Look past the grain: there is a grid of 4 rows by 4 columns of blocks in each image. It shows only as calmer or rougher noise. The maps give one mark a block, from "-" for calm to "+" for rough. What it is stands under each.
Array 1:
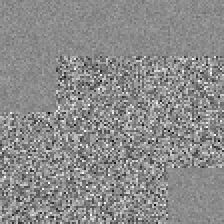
----
-+++
++++
+++-
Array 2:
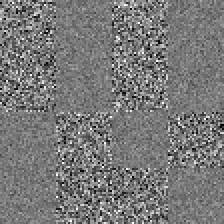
+-+-
+-+-
-+-+
-++-
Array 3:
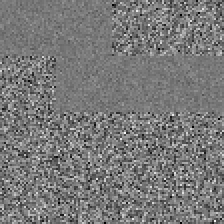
--++
+---
++++
++++
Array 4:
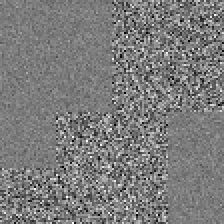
--++
--++
-++-
+++-
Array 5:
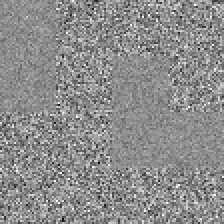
-+++
-+-+
++--
++++
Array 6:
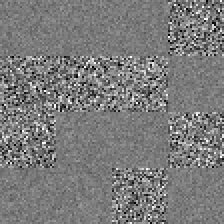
---+
+++-
+--+
--+-
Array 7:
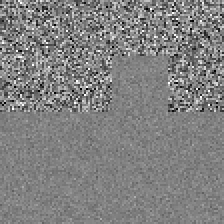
++++
++-+
----
----
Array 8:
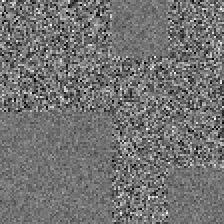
++-+
++++
--++
--+-
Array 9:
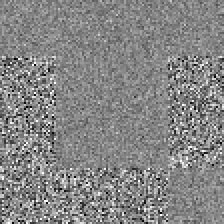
----
+--+
+--+
+++-
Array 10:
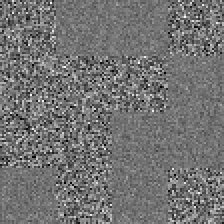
+--+
+++-
++--
-+-+
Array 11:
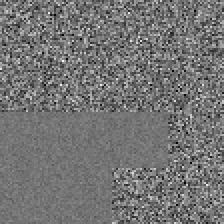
++++
++++
---+
--++
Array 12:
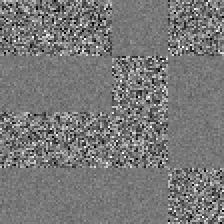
++-+
--+-
+++-
---+
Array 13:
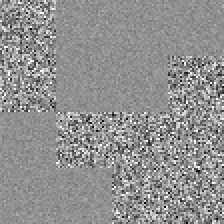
+---
+--+
-+++
--++
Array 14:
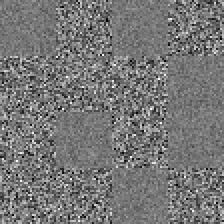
-+-+
+++-
+-+-
++-+
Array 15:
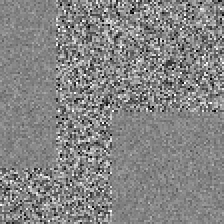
-+++
-+++
-+--
++--
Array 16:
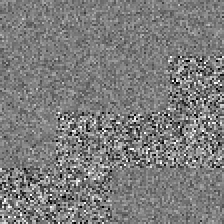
----
---+
-+++
++--
